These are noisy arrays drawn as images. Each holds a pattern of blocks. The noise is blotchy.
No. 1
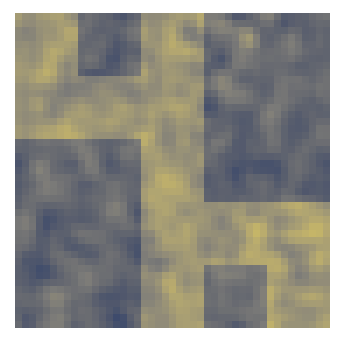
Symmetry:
the same after a half turn
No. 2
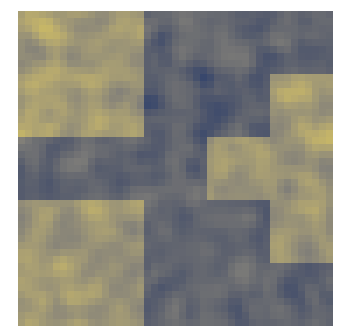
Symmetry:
top and bottom mirror each other
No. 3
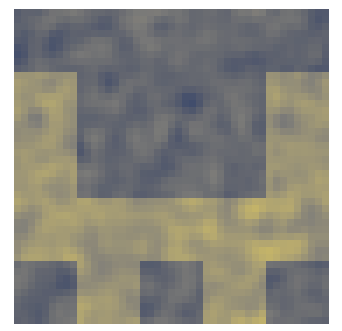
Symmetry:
left and right mirror each other
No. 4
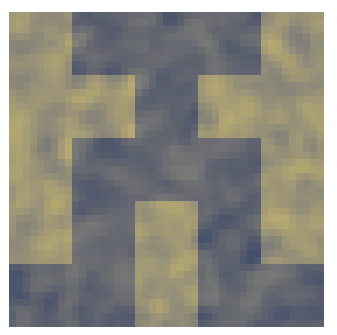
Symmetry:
left and right mirror each other
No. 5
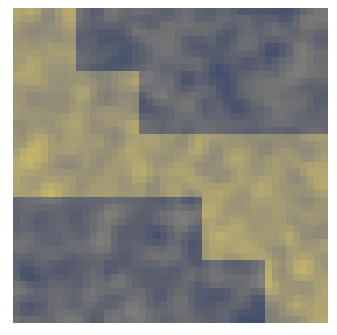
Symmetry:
the same after a half turn
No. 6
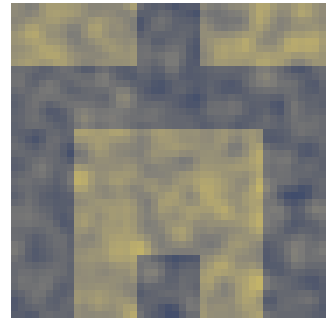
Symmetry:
left and right mirror each other
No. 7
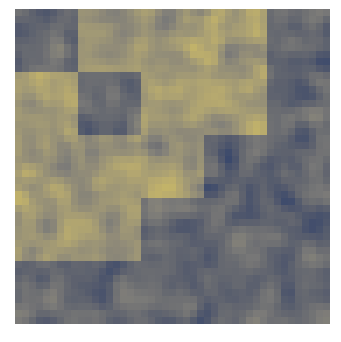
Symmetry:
mirrored about the diagonal from the top left
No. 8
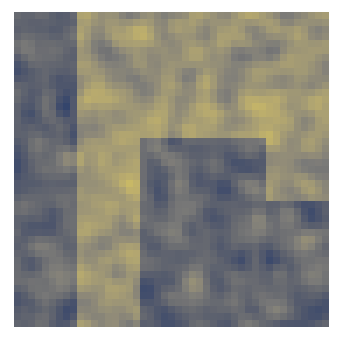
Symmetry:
no symmetry
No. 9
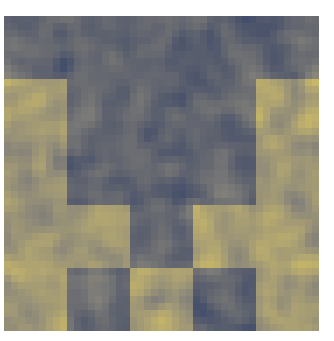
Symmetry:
left and right mirror each other
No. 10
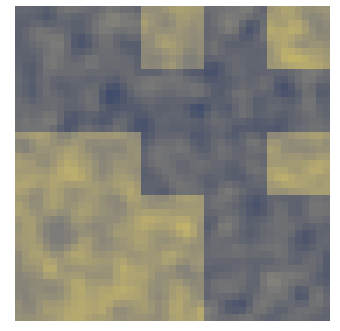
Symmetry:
mirrored about the diagonal from the bottom left
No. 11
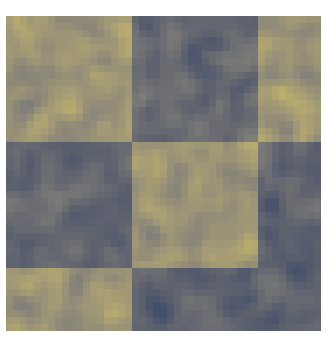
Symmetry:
mirrored about the diagonal from the top left
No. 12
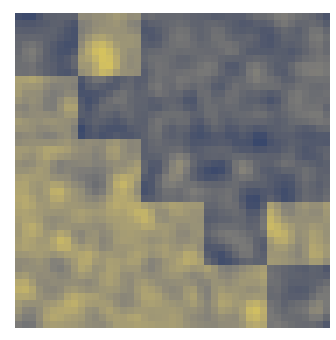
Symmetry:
mirrored about the diagonal from the bottom left
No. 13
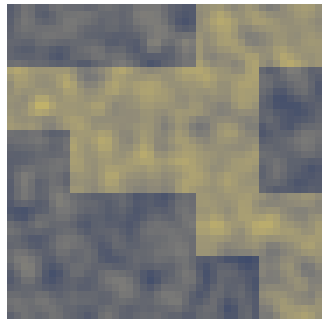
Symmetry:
no symmetry
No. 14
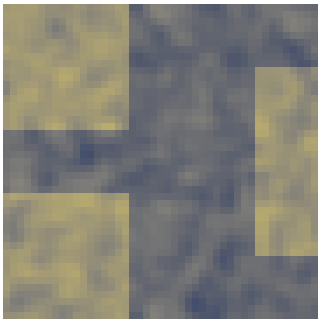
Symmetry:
top and bottom mirror each other
